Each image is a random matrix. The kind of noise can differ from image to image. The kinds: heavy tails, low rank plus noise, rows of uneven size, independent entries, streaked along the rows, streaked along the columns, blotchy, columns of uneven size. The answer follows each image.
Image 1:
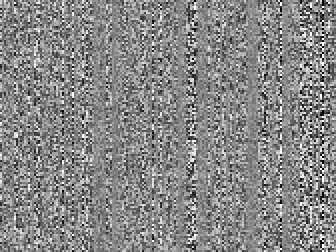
columns of uneven size
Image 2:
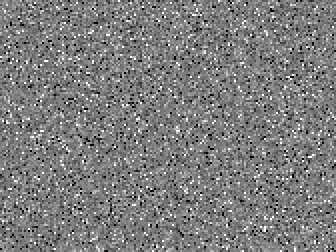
heavy tails
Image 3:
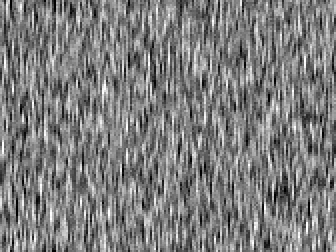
streaked along the columns
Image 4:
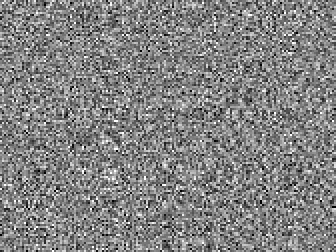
low rank plus noise
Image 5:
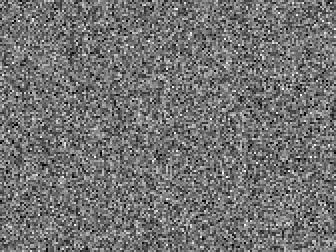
independent entries
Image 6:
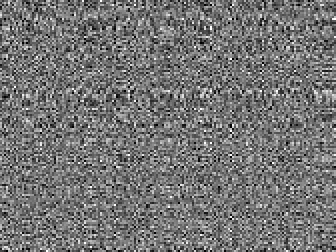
low rank plus noise
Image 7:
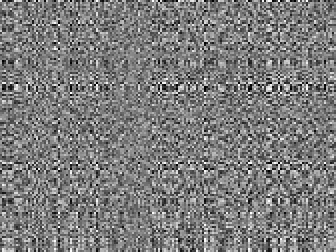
low rank plus noise
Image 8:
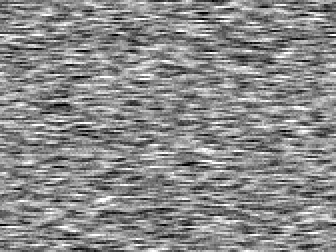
streaked along the rows
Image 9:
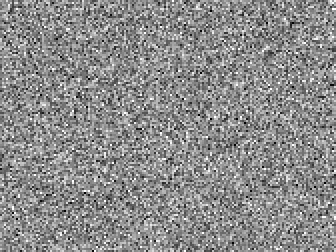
independent entries
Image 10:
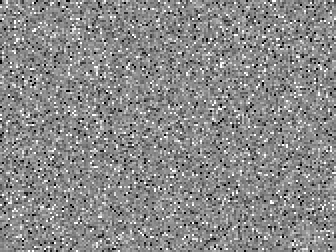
heavy tails
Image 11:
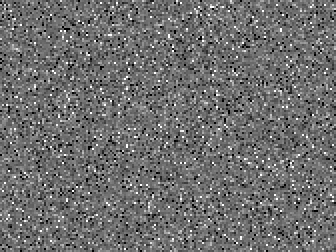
heavy tails
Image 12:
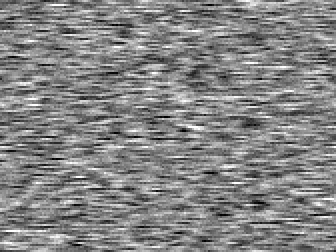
streaked along the rows
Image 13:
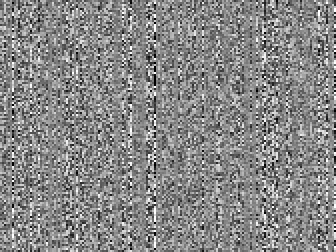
columns of uneven size
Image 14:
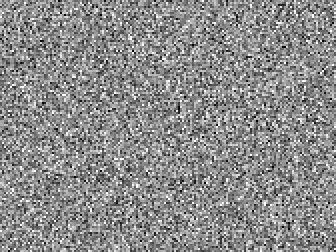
independent entries
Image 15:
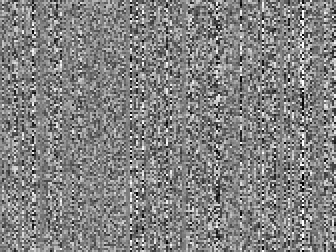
columns of uneven size
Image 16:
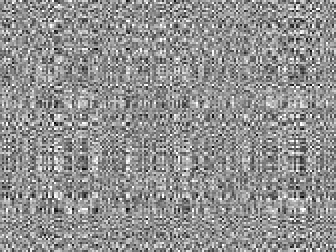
low rank plus noise
